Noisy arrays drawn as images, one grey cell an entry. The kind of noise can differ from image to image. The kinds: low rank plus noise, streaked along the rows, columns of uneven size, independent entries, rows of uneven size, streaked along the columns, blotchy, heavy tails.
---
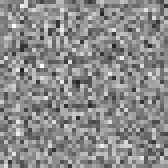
independent entries
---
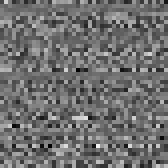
rows of uneven size
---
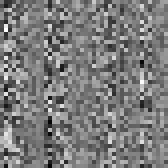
columns of uneven size
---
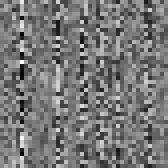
columns of uneven size
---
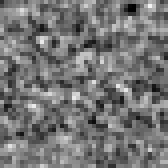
blotchy
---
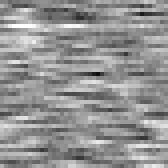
streaked along the rows
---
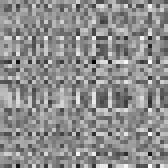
low rank plus noise
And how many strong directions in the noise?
one
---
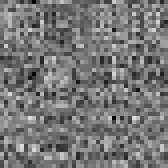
low rank plus noise
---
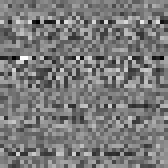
rows of uneven size
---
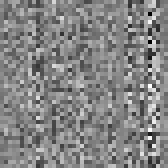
columns of uneven size
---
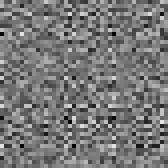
low rank plus noise
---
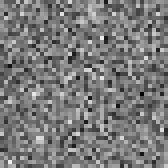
independent entries
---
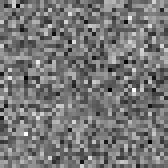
independent entries
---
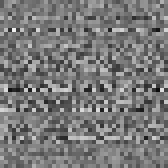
rows of uneven size
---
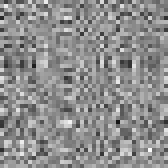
low rank plus noise
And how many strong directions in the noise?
two
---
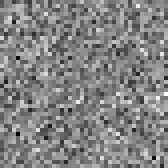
independent entries
